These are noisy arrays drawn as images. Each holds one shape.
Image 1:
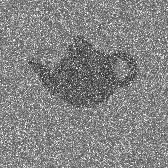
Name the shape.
teapot
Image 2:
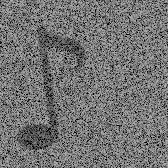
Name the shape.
musical note
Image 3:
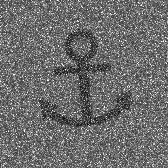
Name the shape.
anchor
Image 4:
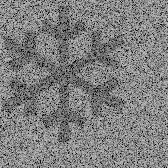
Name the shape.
snowflake
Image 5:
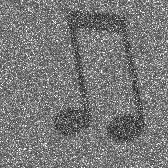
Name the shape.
pair of musical notes
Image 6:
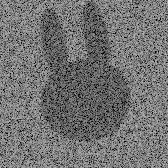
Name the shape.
rabbit's head
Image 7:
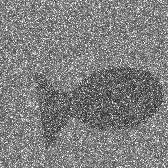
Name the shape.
fish
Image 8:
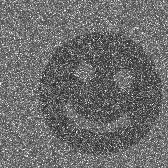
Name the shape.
smiling face
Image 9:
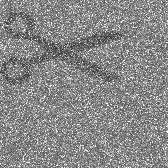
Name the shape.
pair of scissors
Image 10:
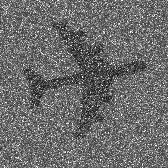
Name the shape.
airplane
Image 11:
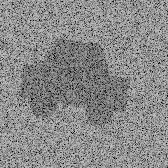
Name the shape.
car
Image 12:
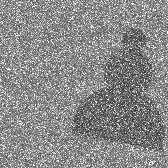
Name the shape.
chess pawn
